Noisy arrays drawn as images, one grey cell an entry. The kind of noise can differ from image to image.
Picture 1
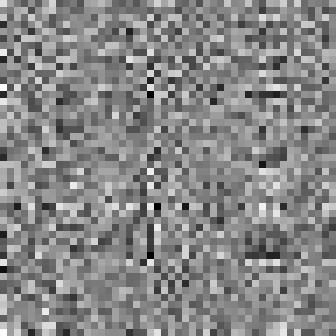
low rank plus noise
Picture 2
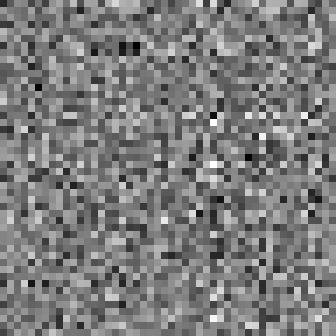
low rank plus noise
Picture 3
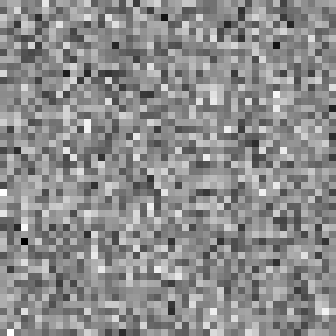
independent entries
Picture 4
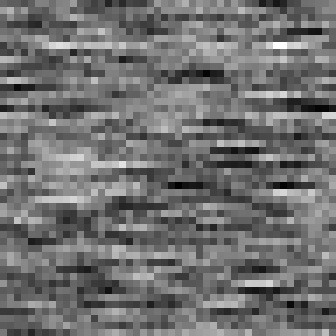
streaked along the rows
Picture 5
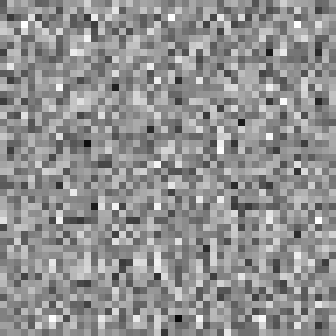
low rank plus noise
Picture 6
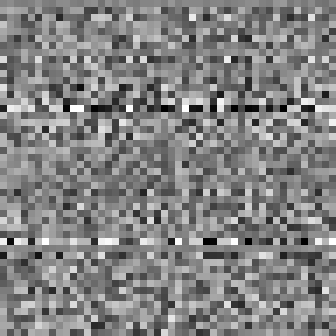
rows of uneven size
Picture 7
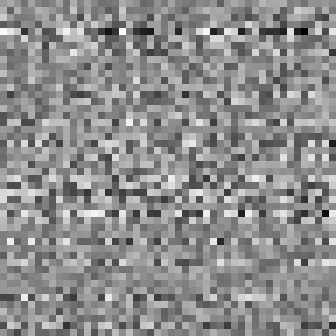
rows of uneven size
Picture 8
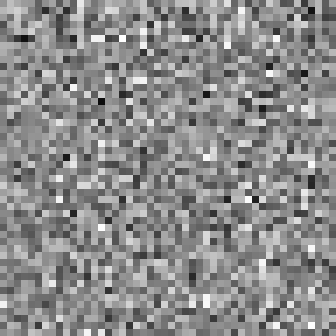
low rank plus noise
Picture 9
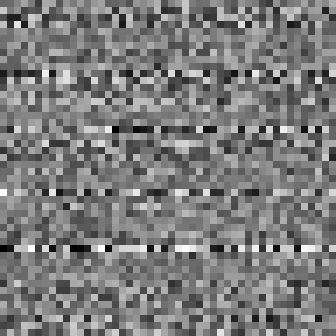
rows of uneven size
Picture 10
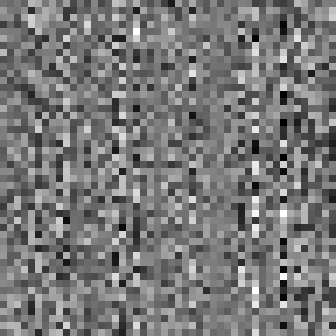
columns of uneven size
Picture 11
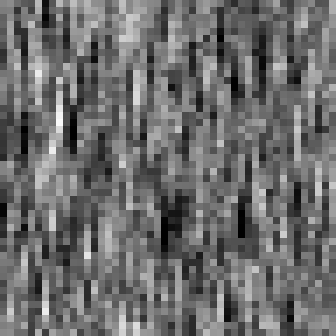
streaked along the columns
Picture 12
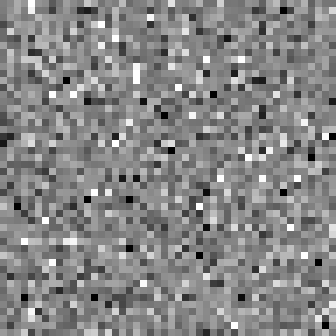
heavy tails
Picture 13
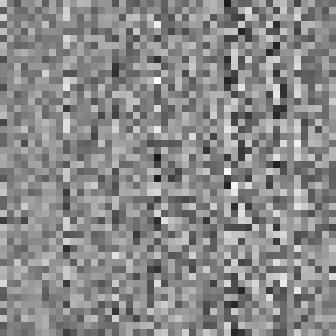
columns of uneven size
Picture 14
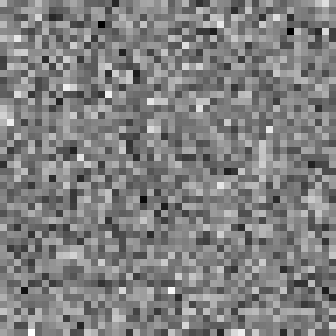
independent entries
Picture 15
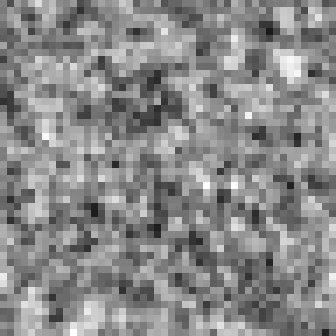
blotchy
